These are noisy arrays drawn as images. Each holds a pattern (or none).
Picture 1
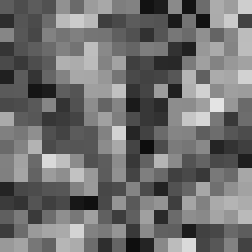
spokes from one point
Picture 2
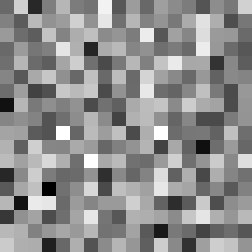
only noise
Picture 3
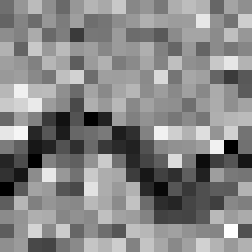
a wavy band
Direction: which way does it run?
left to right
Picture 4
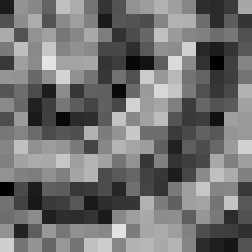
rings round one point
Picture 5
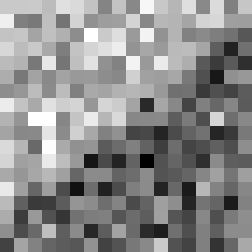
a sharp edge
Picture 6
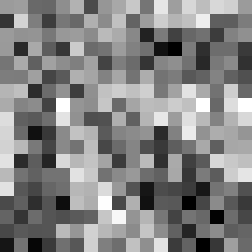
spokes from one point
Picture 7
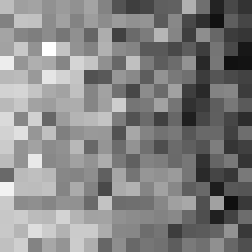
a smooth slope
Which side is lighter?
left
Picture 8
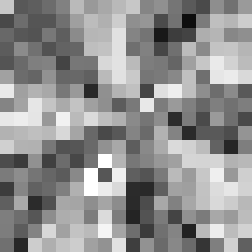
spokes from one point
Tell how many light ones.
5
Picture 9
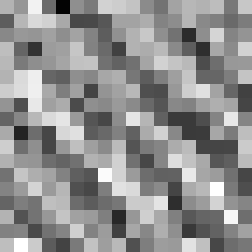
diagonal stripes
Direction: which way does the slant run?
top left to bottom right
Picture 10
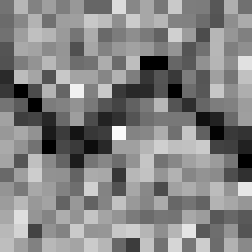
a wavy band
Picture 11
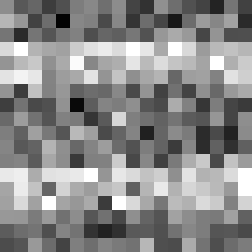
horizontal stripes
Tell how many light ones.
2
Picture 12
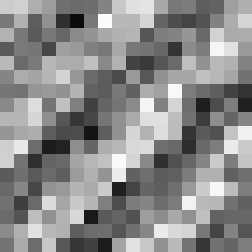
diagonal stripes
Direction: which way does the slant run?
bottom left to top right
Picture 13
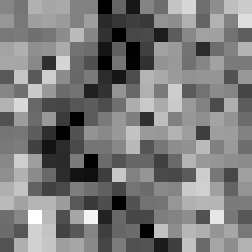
a wavy band
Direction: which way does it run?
top to bottom
